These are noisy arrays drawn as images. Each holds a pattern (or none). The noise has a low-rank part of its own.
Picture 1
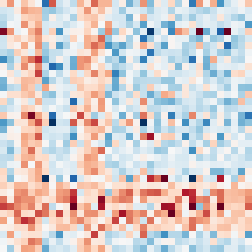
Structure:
bands of rows crossing bands of columns
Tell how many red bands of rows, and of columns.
1 and 2
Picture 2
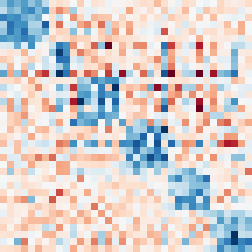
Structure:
blocks along the diagonal
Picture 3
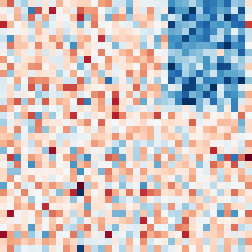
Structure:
one block
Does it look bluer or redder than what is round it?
bluer
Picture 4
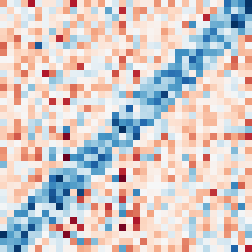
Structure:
a diagonal band
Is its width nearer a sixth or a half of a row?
a sixth
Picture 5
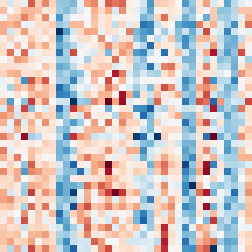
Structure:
bands of columns
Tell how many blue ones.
4
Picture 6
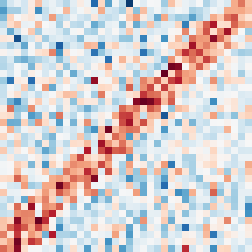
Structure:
a diagonal band
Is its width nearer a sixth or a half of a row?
a sixth
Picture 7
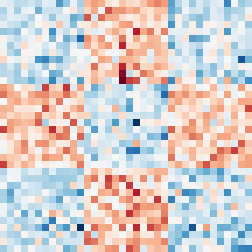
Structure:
a checkerboard
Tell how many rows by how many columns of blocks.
3 by 3
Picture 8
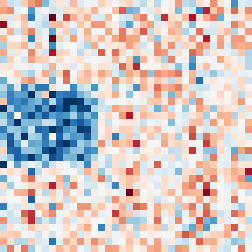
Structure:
one block
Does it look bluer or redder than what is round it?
bluer
